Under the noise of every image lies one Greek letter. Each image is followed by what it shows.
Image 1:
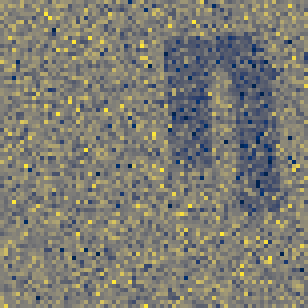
dark eta
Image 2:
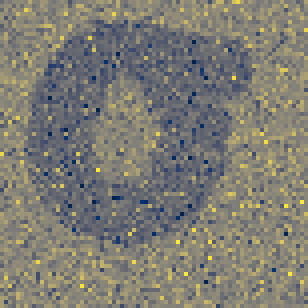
dark sigma
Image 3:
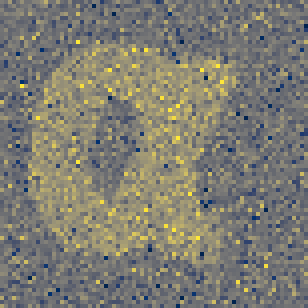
light alpha
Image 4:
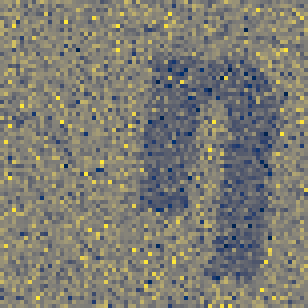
dark eta
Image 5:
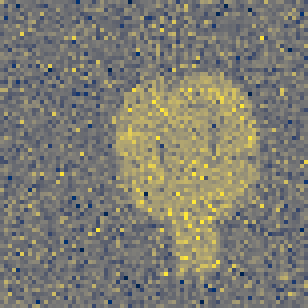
light phi
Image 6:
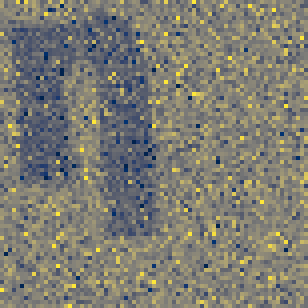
dark eta
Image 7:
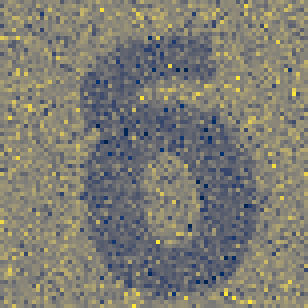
dark delta
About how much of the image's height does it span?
nearly all
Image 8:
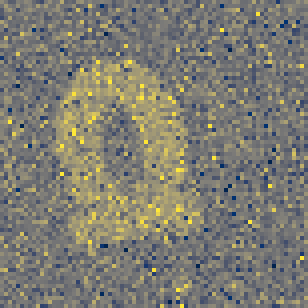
light omega
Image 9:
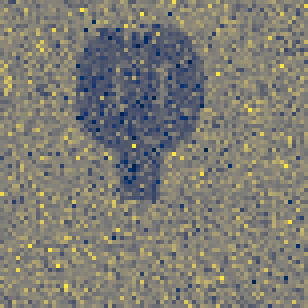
dark phi
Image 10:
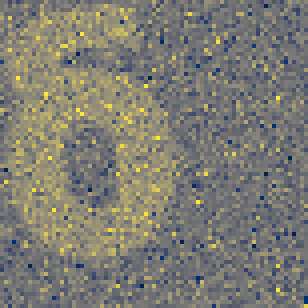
light delta
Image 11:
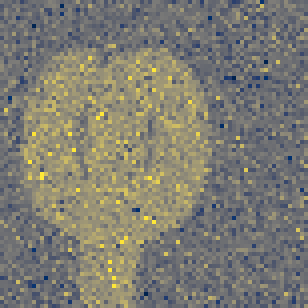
light phi
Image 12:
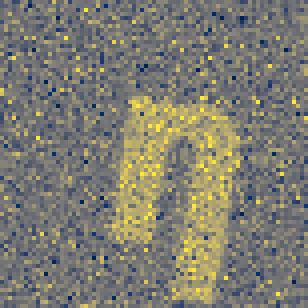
light eta
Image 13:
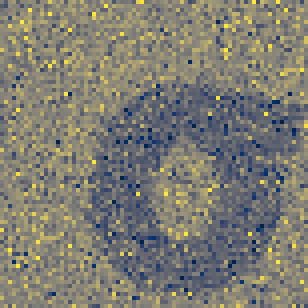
dark sigma
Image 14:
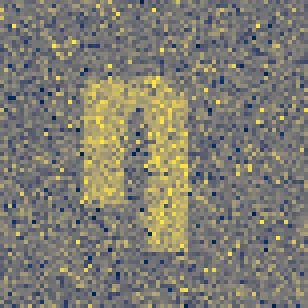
light eta
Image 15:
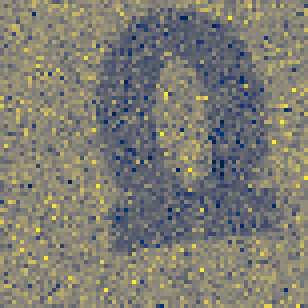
dark omega
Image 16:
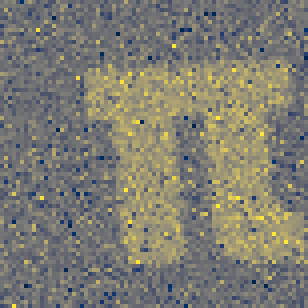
light pi
